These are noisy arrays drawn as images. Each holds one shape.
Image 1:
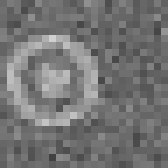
bullseye
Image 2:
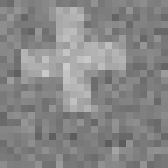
cross
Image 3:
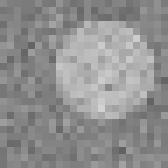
disc
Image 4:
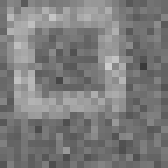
square frame
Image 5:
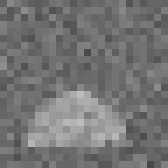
half disc
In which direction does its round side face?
up
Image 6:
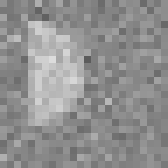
half disc
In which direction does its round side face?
right
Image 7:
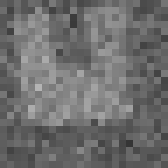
square with a notch
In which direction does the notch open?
up
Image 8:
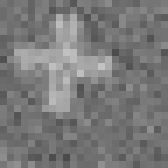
cross
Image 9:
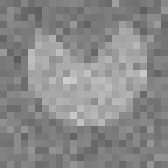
disc with a wedge cut out
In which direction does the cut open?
up
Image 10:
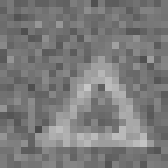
triangle frame
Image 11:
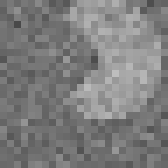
disc with a wedge cut out
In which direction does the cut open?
left
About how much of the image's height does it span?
two thirds
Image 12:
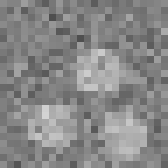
three dots
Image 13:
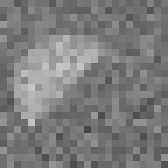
half disc
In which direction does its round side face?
up and left
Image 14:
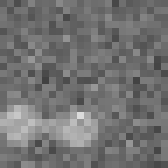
dumbbell
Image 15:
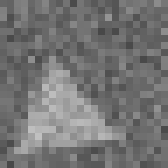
triangle
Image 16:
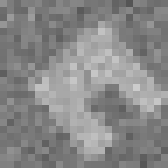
square with a notch
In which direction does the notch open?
down and right
